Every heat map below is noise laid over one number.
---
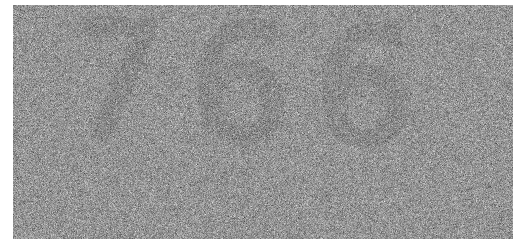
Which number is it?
766
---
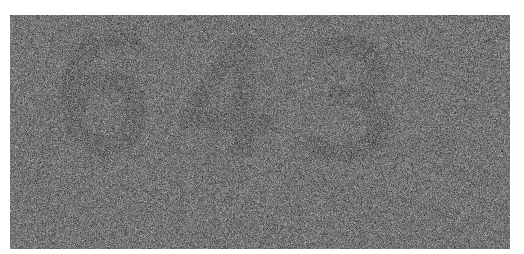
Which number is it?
643
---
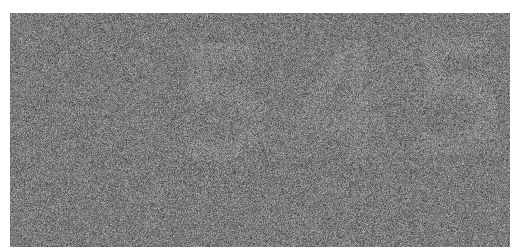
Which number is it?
545
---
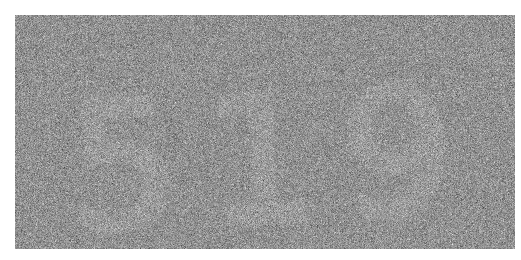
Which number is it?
519
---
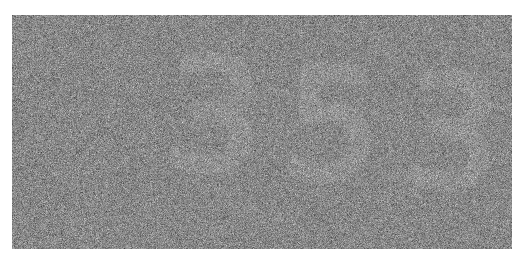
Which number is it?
353
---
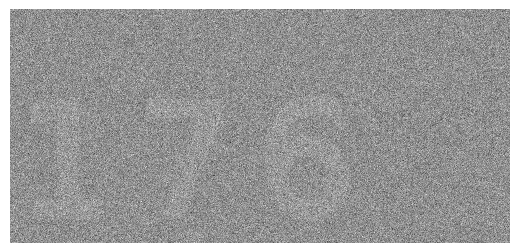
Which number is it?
176
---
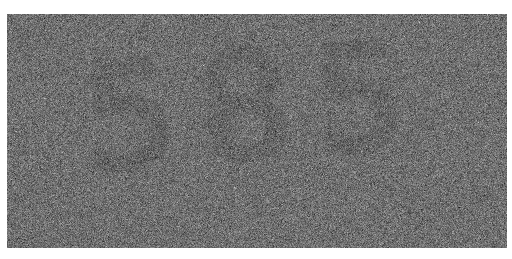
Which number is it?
585
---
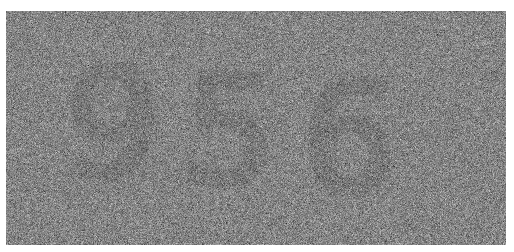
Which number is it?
956
